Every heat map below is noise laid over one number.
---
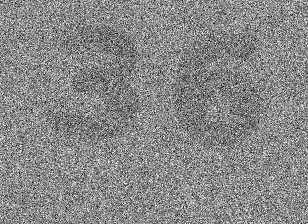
36
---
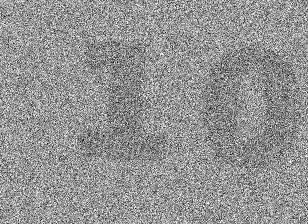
10
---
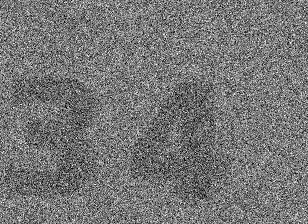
34
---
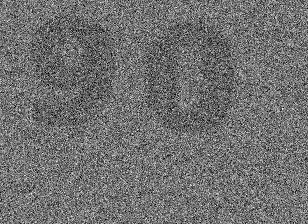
90
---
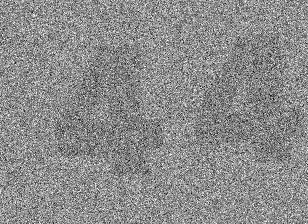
44
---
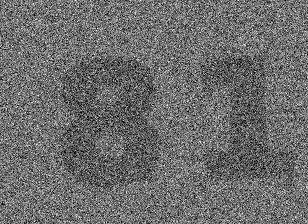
81
